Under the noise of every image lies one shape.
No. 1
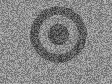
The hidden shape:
bullseye
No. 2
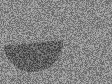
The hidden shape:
half disc
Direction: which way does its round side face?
down
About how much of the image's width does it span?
half
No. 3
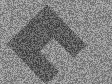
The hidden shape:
square with a notch
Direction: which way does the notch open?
down and right
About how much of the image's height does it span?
nearly all
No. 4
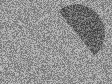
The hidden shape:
half disc
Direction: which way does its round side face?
up and right
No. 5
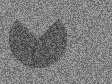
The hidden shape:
disc with a wedge cut out
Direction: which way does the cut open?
up
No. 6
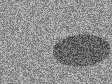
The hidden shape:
ellipse
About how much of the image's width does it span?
half
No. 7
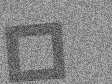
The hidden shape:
square frame
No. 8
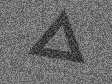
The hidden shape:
triangle frame
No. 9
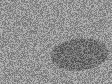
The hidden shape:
ellipse
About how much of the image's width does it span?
half
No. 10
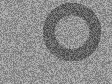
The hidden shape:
ring
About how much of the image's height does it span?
two thirds
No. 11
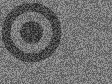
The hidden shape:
bullseye
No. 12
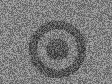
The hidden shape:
bullseye
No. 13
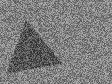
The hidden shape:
triangle
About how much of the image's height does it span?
two thirds
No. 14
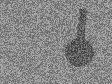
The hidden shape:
lollipop
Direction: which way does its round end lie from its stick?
down
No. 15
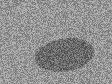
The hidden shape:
ellipse
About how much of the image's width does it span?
half
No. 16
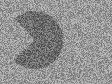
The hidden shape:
disc with a wedge cut out
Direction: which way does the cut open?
left
